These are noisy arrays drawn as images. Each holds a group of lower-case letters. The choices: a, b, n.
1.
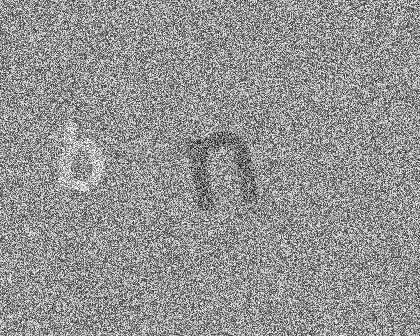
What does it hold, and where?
middle left: light b; centre: dark n
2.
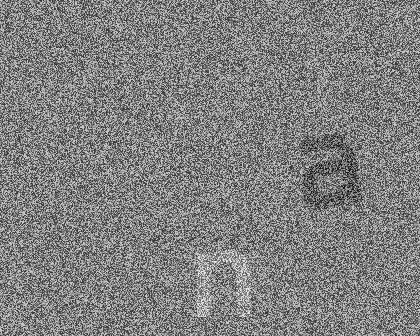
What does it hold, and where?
middle right: dark a; bottom middle: light n
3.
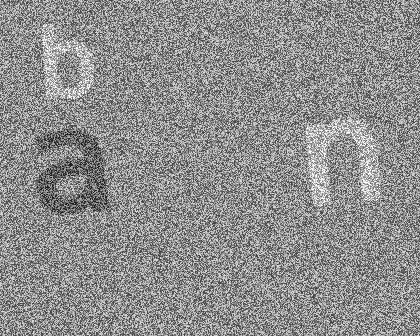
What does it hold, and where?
top left: light b; middle left: dark a; middle right: light n
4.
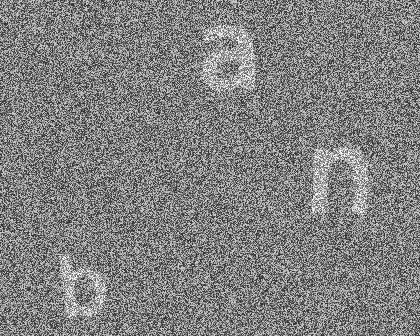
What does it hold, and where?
top middle: light a; middle right: light n; bottom left: light b
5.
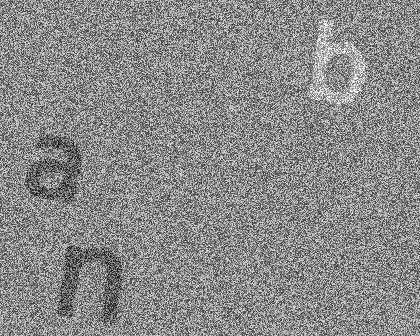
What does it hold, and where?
top right: light b; middle left: dark a; bottom left: dark n
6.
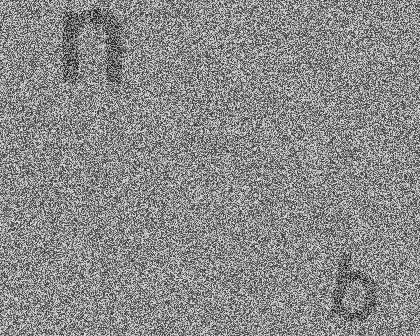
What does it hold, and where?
top left: dark n; bottom right: dark b
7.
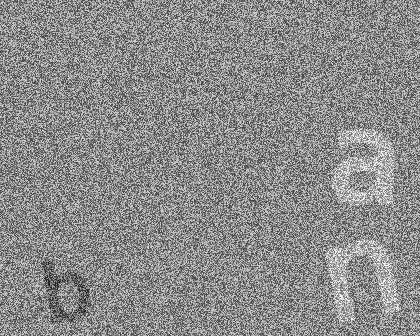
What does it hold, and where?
middle right: light a; bottom left: dark b; bottom right: light n
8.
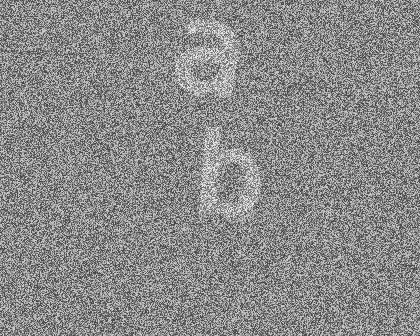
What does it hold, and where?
top middle: light a; centre: light b
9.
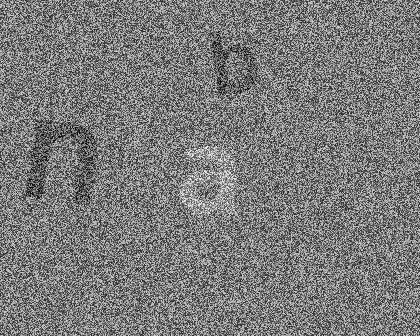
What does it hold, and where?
top middle: dark b; middle left: dark n; centre: light a
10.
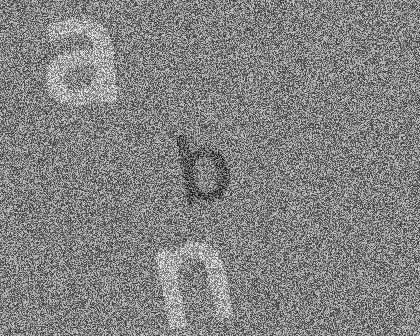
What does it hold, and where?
top left: light a; centre: dark b; bottom middle: light n
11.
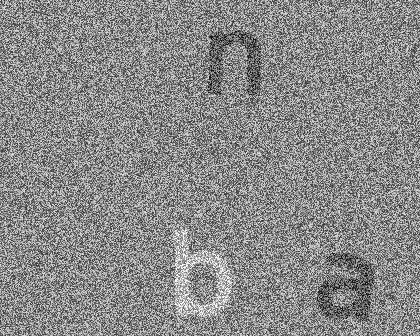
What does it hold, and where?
top middle: dark n; bottom middle: light b; bottom right: dark a
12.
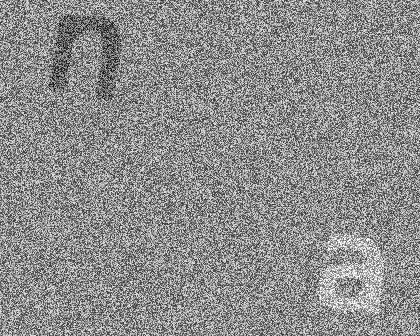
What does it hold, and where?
top left: dark n; bottom right: light a
